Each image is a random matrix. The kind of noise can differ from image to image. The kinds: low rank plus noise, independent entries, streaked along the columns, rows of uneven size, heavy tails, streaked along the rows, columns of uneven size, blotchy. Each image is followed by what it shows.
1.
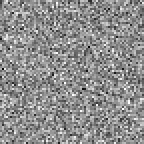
independent entries
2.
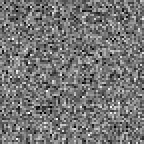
low rank plus noise
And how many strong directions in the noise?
five to eight
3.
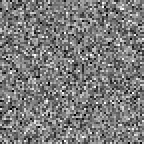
independent entries
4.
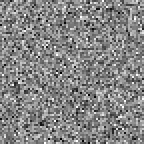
independent entries
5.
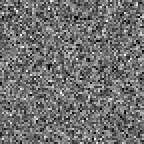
independent entries
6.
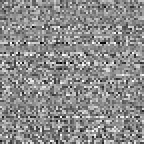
rows of uneven size
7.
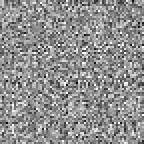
low rank plus noise
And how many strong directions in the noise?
five to eight
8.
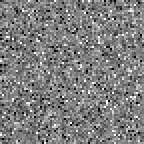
heavy tails
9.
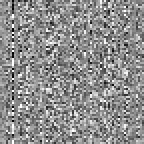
columns of uneven size
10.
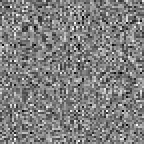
low rank plus noise
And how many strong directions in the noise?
three or four
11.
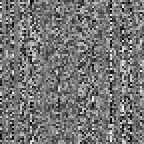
columns of uneven size
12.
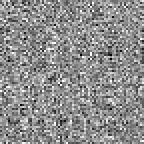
low rank plus noise
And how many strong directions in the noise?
five to eight
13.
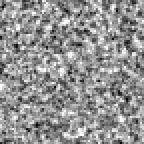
blotchy
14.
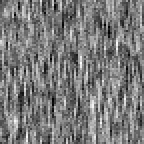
streaked along the columns
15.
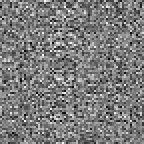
low rank plus noise
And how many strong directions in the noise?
three or four
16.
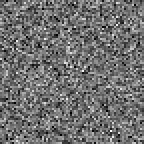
independent entries
